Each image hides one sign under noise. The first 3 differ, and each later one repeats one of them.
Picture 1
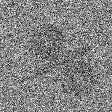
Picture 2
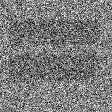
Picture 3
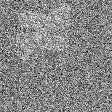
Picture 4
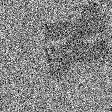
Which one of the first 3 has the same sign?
3
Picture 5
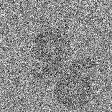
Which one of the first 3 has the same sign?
1
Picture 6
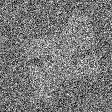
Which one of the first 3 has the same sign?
3
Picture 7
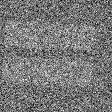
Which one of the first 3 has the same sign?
2
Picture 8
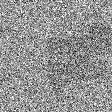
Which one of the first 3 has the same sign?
3
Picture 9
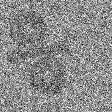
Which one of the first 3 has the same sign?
1
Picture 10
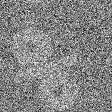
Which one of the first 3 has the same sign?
1
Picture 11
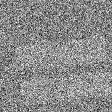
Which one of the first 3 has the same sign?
2
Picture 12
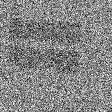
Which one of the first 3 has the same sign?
2
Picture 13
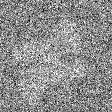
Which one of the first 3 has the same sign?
3
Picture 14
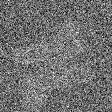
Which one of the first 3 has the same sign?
3
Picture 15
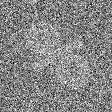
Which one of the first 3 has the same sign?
1
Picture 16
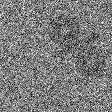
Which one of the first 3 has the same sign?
1
